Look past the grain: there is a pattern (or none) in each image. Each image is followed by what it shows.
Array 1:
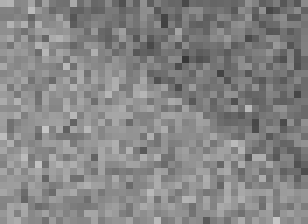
a sharp edge
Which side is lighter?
bottom left
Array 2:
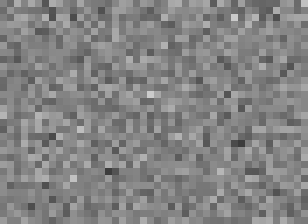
only noise
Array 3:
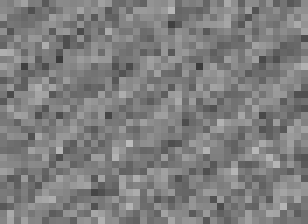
diagonal stripes
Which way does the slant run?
bottom left to top right
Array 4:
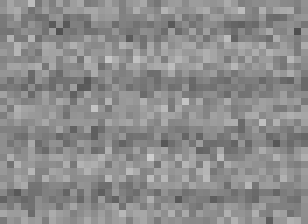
horizontal stripes
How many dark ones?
4
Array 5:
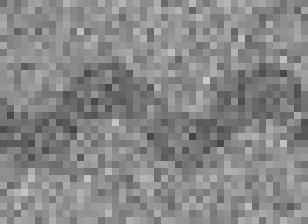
a wavy band
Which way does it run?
left to right
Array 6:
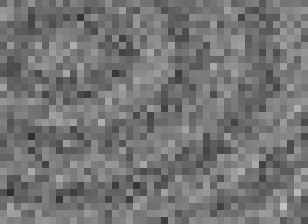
rings round one point
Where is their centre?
top left
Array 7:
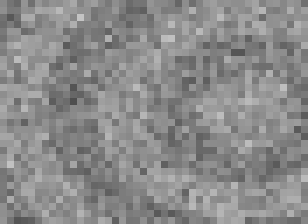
rings round one point
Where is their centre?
middle right
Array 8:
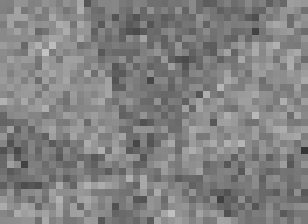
spokes from one point
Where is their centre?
bottom middle
